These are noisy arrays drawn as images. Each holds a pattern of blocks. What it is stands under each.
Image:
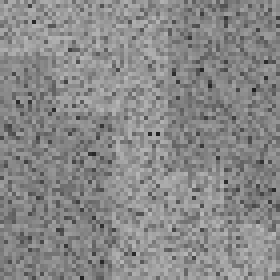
the same after a half turn
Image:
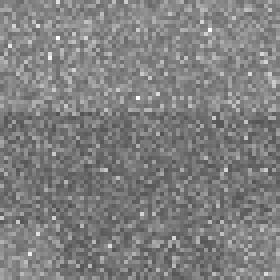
left and right mirror each other
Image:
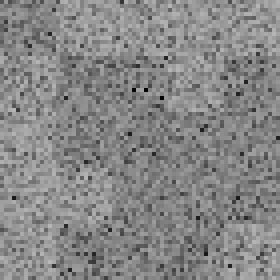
mirrored about the diagonal from the top left
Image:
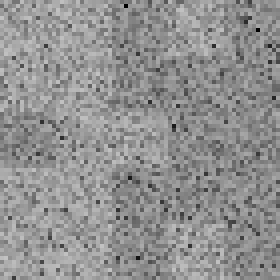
top and bottom mirror each other
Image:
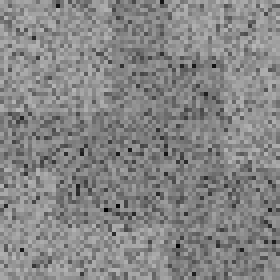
mirrored about the diagonal from the top left
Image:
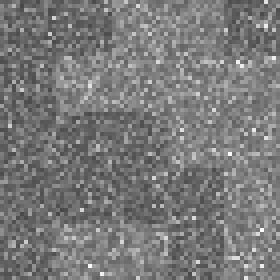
no symmetry
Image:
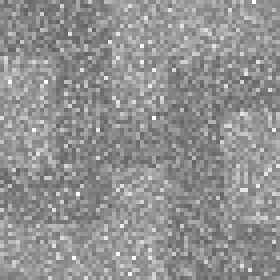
the same after a half turn
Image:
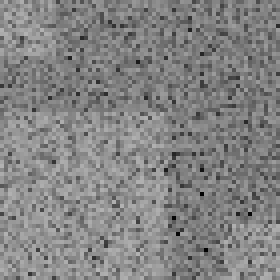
mirrored about the diagonal from the bottom left
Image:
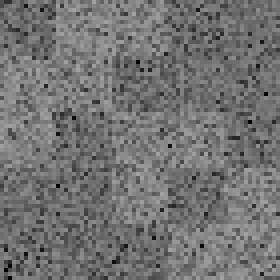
mirrored about the diagonal from the top left
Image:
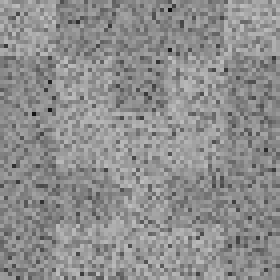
left and right mirror each other
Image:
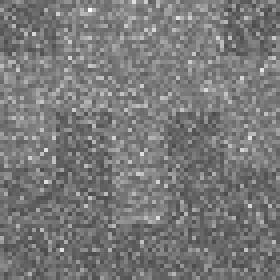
left and right mirror each other
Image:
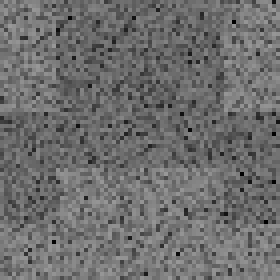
left and right mirror each other
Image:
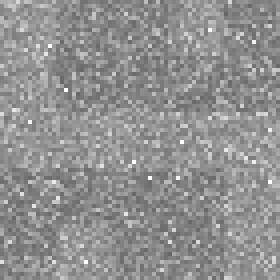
the same after a half turn
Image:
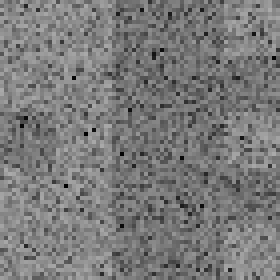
top and bottom mirror each other
